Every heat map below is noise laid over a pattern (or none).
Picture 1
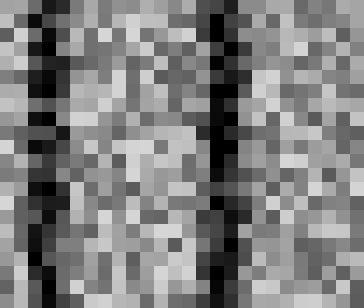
bands of columns
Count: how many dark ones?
2
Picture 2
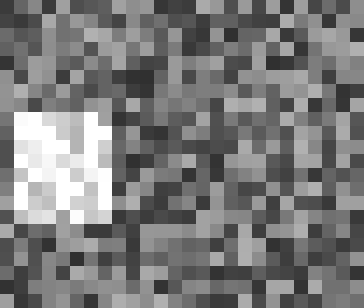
one block
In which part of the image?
middle left
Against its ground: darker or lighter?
lighter
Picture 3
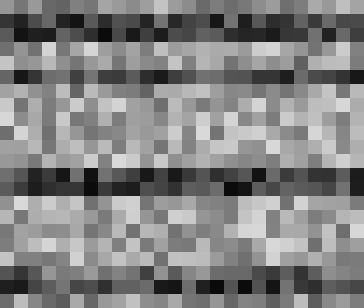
bands of rows
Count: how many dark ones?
4
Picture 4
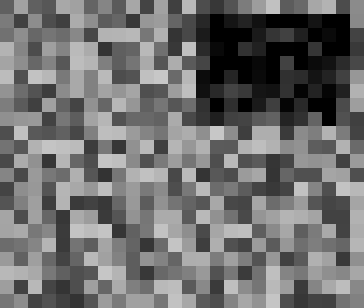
one block
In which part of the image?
top right
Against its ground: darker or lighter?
darker
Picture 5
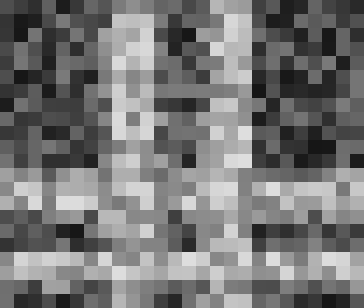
bands of rows crossing bands of columns
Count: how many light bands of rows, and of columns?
2 and 2
